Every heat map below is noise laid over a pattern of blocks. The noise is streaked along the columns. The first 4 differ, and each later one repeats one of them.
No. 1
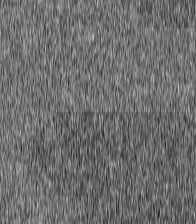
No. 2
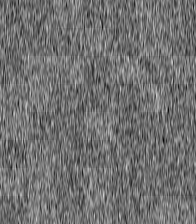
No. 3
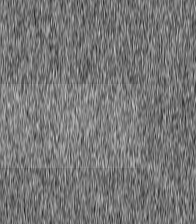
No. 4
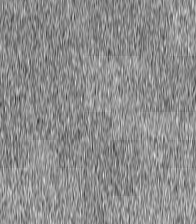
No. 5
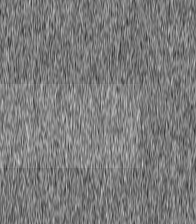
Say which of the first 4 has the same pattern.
3
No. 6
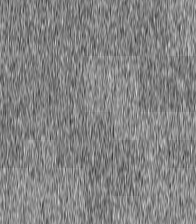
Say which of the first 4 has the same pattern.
4
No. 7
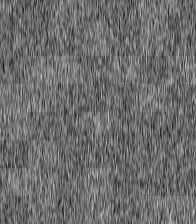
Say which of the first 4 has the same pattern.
2
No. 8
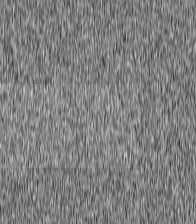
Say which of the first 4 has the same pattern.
3
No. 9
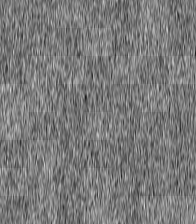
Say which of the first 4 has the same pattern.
2
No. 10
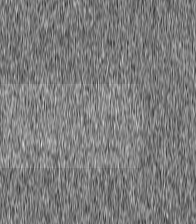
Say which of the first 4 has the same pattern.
3
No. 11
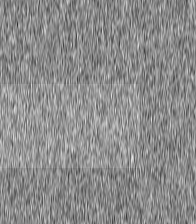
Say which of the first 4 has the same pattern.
3
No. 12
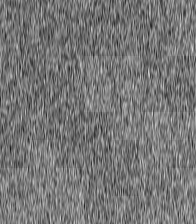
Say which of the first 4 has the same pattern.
4
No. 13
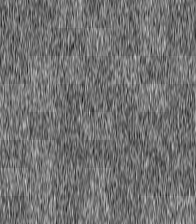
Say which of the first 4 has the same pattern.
2
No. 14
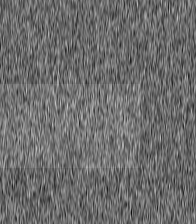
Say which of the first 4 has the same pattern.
3
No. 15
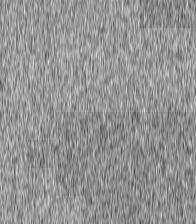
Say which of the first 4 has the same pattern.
1
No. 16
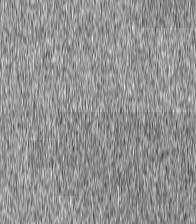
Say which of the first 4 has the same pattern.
1
